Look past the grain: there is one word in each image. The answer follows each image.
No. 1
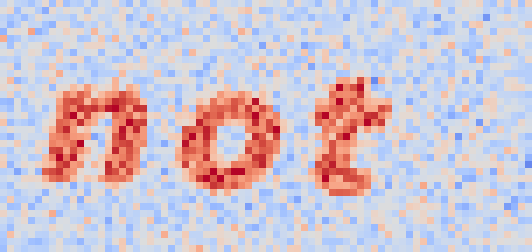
not
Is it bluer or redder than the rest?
redder
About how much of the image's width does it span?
two thirds
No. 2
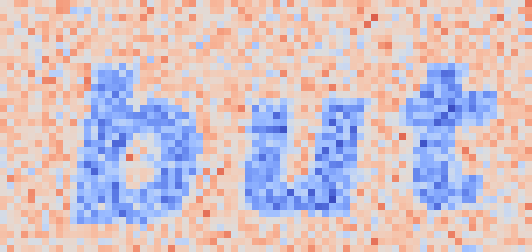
but
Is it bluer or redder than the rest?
bluer
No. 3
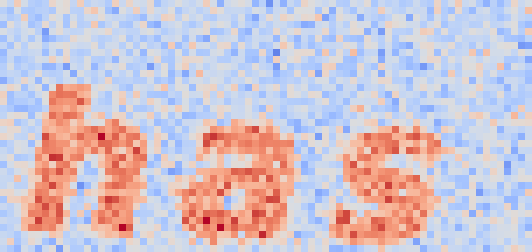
has
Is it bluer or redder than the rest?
redder
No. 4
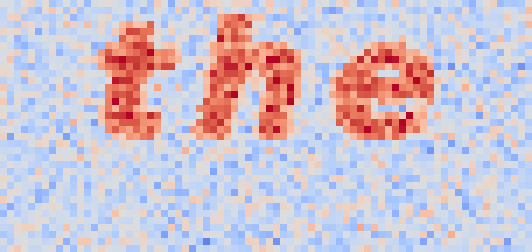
the
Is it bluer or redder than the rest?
redder
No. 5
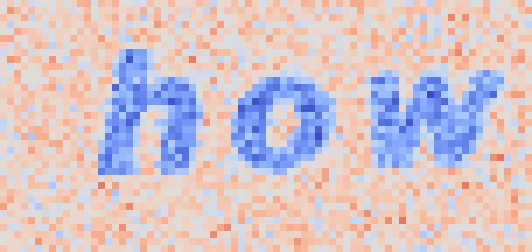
how
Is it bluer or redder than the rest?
bluer
